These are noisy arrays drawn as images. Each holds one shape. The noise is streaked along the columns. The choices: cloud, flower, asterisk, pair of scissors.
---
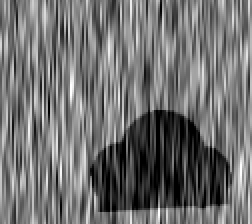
dark cloud
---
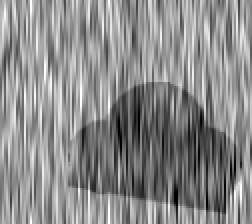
dark cloud
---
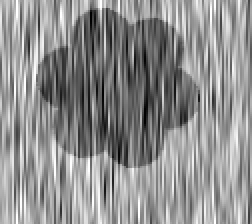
dark flower
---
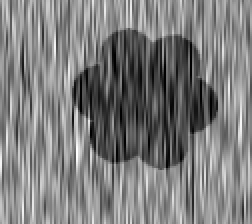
dark flower
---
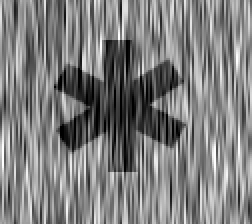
dark asterisk
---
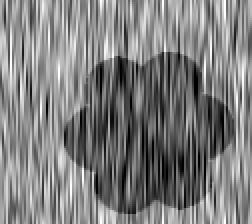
dark flower
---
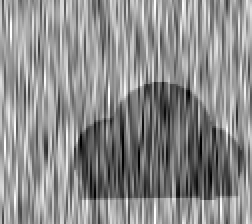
dark cloud
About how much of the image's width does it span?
two thirds
